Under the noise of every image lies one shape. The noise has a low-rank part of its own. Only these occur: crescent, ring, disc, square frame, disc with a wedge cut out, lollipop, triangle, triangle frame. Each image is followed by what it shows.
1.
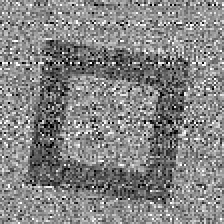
square frame
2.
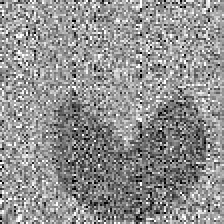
disc with a wedge cut out
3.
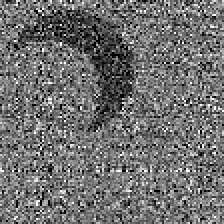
crescent
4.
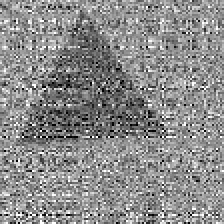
triangle
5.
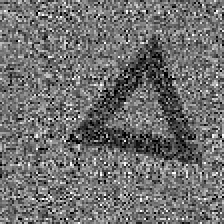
triangle frame
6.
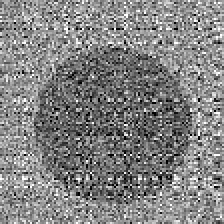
disc
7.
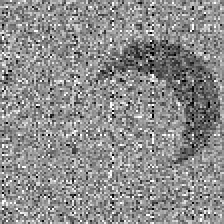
crescent
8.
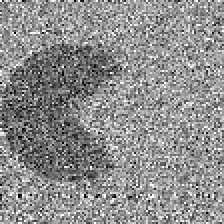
disc with a wedge cut out
